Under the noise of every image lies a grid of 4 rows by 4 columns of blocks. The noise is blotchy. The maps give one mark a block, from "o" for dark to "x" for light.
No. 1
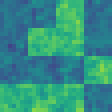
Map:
o o x o
o x x o
o o o x
x x x o
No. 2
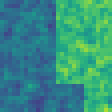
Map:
o o x x
o o x x
o o x x
o o o x
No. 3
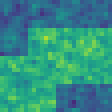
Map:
o o o o
o x x x
x x x x
x x o o
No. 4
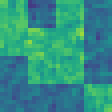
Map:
x o x o
x x x o
o x x o
o o o x
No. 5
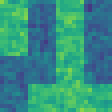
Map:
x o x o
x o x o
o o x o
o x x x
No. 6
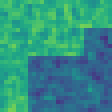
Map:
x x x x
x x x o
x o o o
x o o o
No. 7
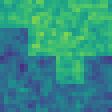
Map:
x x x x
o x x x
o o x o
o o o o
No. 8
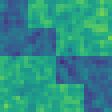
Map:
o x x x
o o x x
x x o o
x x x o
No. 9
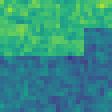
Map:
x x x x
x x x o
o o o o
o o o o
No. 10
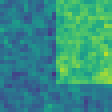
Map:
o o x x
o o x x
o o x x
o o o o
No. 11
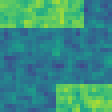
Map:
x x x o
o o o o
o o o o
o o x x
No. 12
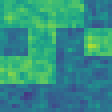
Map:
x x x o
o x o x
x x o o
o o o o
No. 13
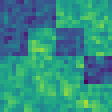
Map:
o o x x
o x o x
x x x o
x x x x
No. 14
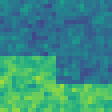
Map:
o o o o
o o o o
x x o o
x x x x
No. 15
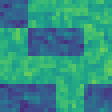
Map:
o x x x
x o o x
x x x x
o o x o
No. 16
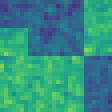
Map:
o o o x
x o o x
x x x o
x x x o
